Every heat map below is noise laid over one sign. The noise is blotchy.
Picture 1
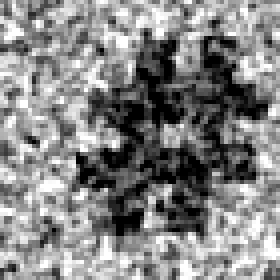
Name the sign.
hash sign
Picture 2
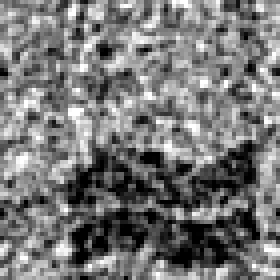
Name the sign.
approximately sign
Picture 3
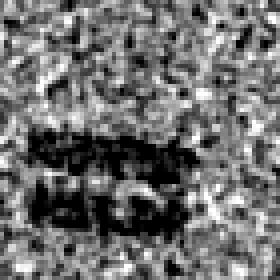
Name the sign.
equals sign
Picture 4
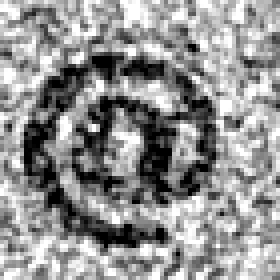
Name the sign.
at sign
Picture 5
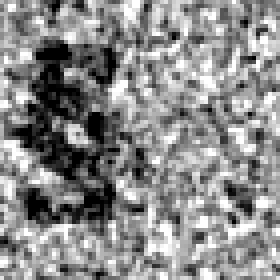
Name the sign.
section sign
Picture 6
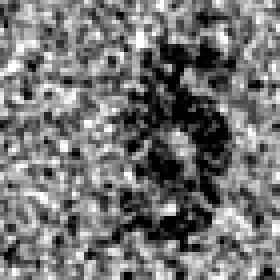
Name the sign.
section sign
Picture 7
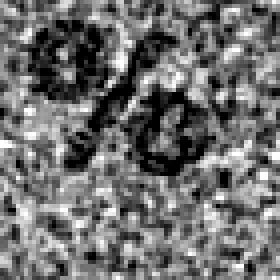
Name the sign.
percent sign
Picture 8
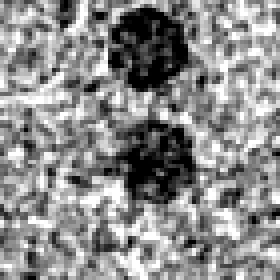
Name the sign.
colon
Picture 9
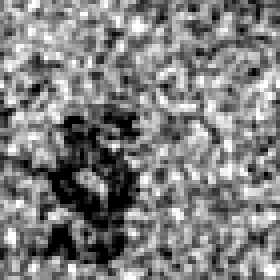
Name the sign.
section sign
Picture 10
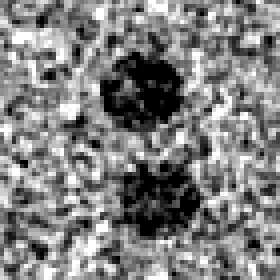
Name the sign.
colon
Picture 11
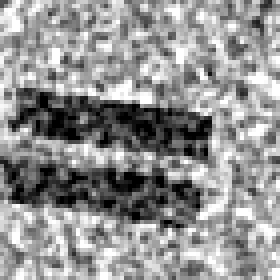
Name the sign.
equals sign
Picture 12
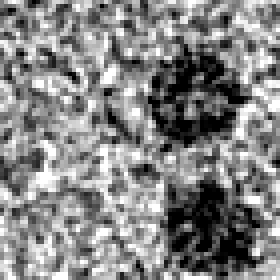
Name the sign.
colon
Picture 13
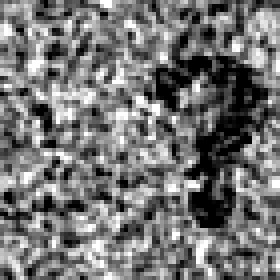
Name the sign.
question mark
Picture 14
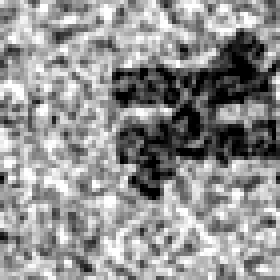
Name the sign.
not-equal sign
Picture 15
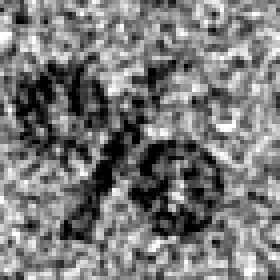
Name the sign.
percent sign
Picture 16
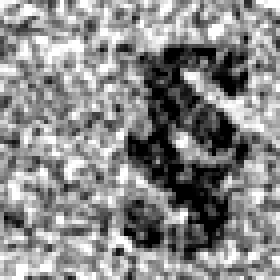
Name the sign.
section sign
